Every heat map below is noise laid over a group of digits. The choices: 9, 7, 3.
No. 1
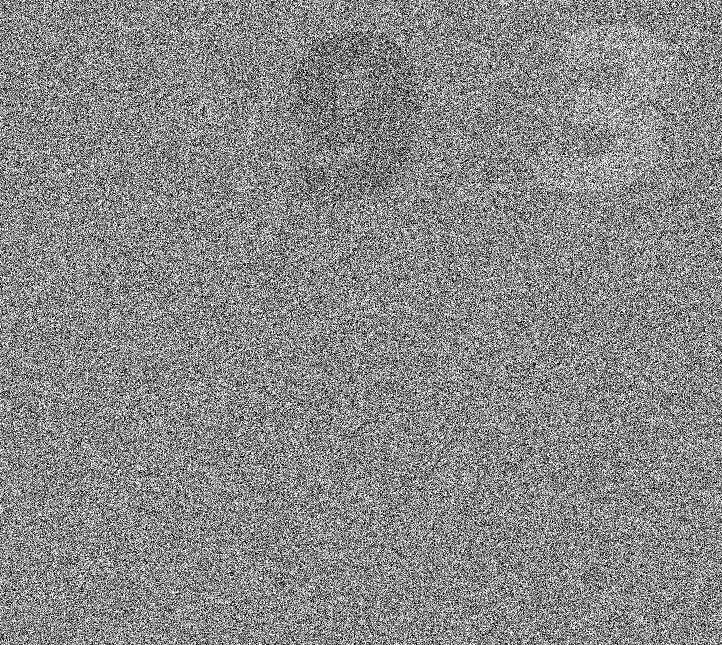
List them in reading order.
top middle: dark 9; top right: light 3
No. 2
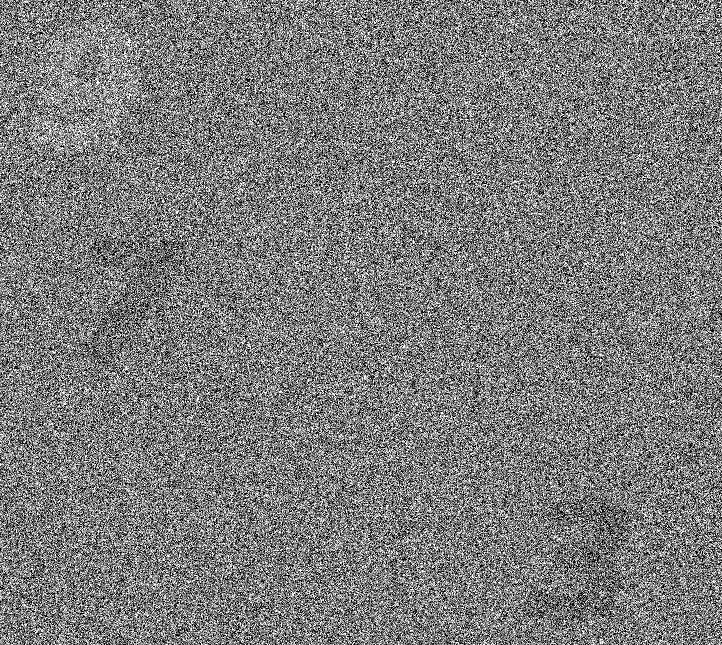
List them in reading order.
top left: light 9; middle left: dark 7; bottom right: dark 3
